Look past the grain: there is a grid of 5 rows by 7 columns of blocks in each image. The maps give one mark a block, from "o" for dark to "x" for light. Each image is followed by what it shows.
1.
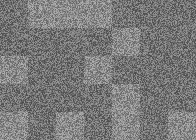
o x x x o o o
o o o o x o o
x o o x o o o
o o o o x o o
x o x o x o x
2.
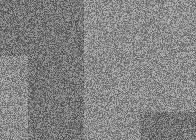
o o o x x x x
o o o x x x x
x o o x x x x
x o o x x x x
x o o x x o o
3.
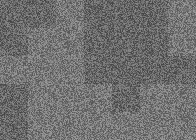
o o x o o o x
o x x o o o x
x x x o o o o
o x x x o x x
o x x x x x x
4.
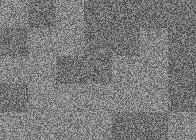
x o x o o o o
o x x o o x o
x x o o x x o
o x x x x x o
x x x x o o x
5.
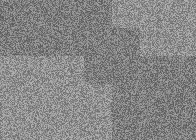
o o o o x x x
o o o o o x x
x x x o o o o
x x x x o o o
x x x x o o o
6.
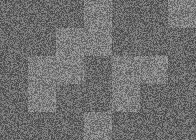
o o o x o o x
o o x x o o o
o x x o x x o
o x o o x o o
o o o x o o o
